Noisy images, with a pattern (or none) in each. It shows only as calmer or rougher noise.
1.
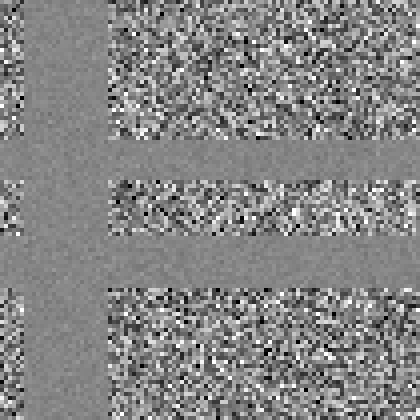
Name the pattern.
bands of rows crossing bands of columns
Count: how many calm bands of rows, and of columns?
2 and 1
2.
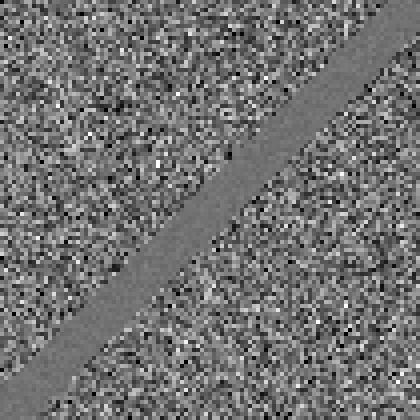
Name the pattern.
a diagonal band
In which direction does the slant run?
bottom left to top right
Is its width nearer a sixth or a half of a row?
a sixth
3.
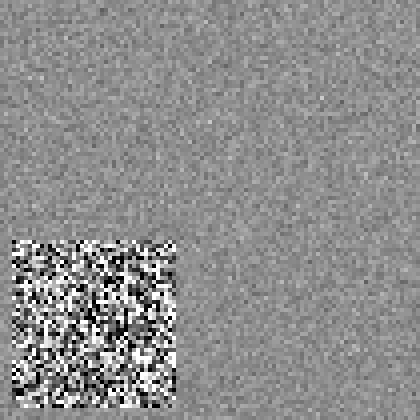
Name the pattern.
one block
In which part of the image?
bottom left
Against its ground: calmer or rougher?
rougher
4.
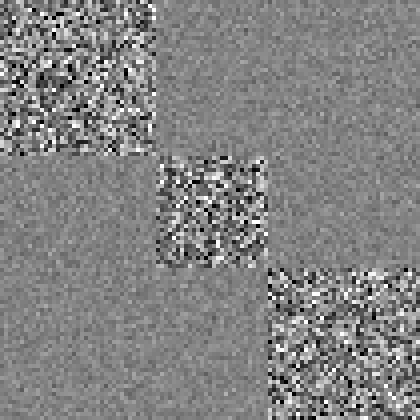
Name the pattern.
blocks along the diagonal
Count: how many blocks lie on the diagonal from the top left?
3
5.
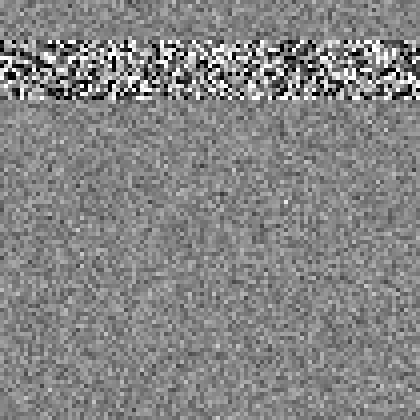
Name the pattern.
one band of rows
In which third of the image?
top
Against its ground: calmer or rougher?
rougher
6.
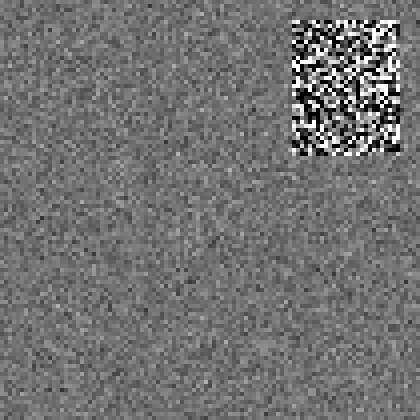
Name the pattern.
one block
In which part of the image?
top right
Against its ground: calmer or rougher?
rougher
